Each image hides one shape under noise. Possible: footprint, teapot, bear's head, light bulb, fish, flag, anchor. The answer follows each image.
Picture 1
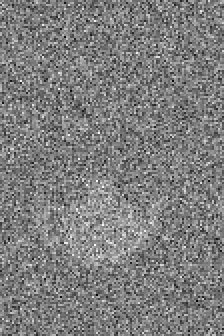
teapot
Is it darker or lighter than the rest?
lighter
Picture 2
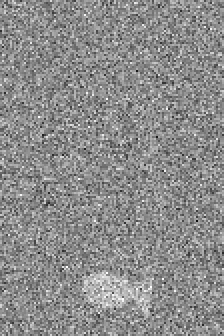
fish
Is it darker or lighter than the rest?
lighter
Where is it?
bottom middle
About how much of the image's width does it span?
a third
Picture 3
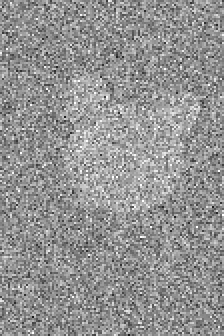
bear's head
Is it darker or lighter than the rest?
lighter
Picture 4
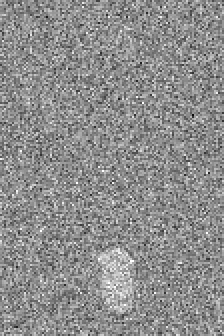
footprint
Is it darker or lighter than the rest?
lighter
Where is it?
bottom middle
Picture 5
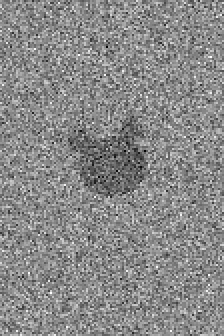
bear's head
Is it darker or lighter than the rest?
darker
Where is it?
centre
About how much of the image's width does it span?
a third
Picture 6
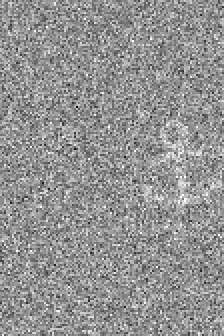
anchor
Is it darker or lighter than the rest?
lighter
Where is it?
middle right
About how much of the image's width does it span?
a third
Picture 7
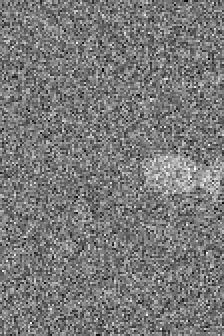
fish
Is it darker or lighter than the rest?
lighter
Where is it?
middle right
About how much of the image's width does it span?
a third
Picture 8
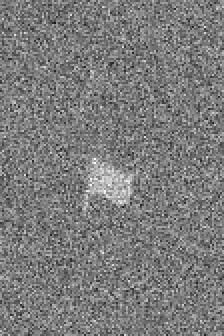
flag
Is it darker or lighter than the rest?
lighter
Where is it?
centre
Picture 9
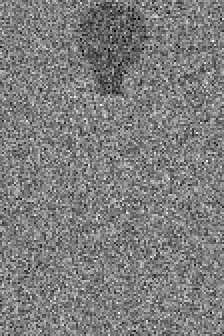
light bulb
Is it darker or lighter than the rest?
darker
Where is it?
top middle
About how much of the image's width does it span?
a third
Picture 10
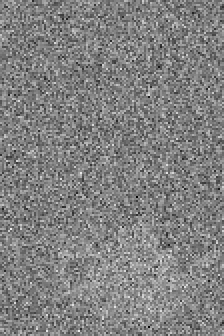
teapot
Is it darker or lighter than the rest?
lighter
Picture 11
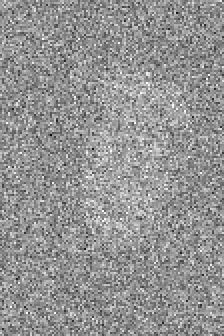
footprint
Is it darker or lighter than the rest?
lighter
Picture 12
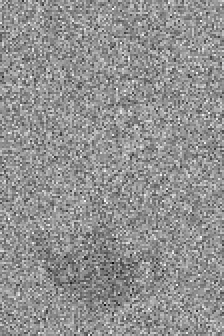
teapot
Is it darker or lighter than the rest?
darker
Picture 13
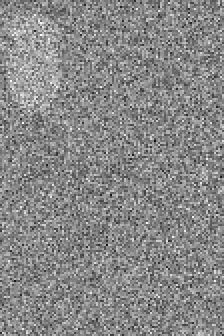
footprint
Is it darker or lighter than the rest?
lighter
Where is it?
top left
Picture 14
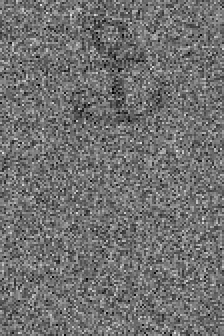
anchor
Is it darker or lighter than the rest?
darker
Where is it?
top middle
